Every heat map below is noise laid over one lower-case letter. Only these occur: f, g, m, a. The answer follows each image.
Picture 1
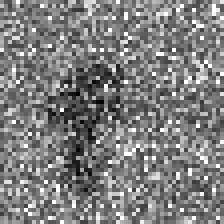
f
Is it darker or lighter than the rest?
darker
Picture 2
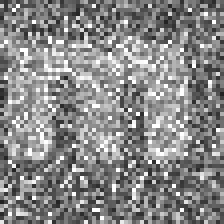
m
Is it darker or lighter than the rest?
lighter
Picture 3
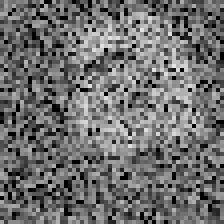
a
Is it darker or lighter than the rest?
lighter
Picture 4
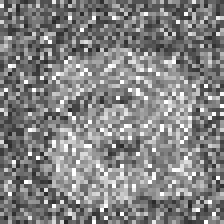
a
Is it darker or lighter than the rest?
lighter
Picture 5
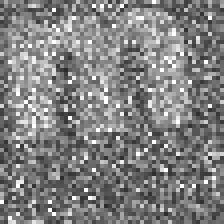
m
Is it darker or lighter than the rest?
lighter
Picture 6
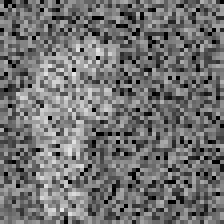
f
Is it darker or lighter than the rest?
lighter
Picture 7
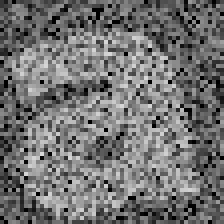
a
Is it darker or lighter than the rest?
lighter
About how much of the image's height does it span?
nearly all
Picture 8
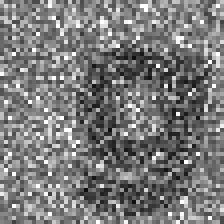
g
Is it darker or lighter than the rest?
darker
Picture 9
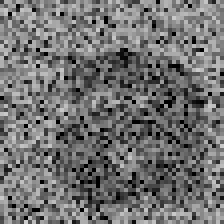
a
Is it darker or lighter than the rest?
darker
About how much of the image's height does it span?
two thirds
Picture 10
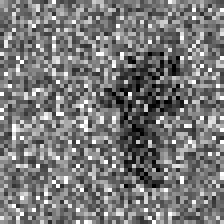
f
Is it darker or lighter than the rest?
darker
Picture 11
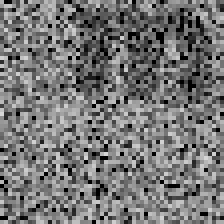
m
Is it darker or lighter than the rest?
darker
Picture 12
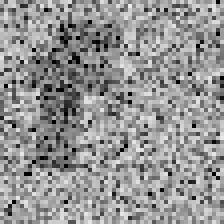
f
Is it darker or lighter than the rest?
darker
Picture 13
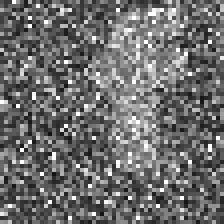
f
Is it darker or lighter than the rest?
lighter
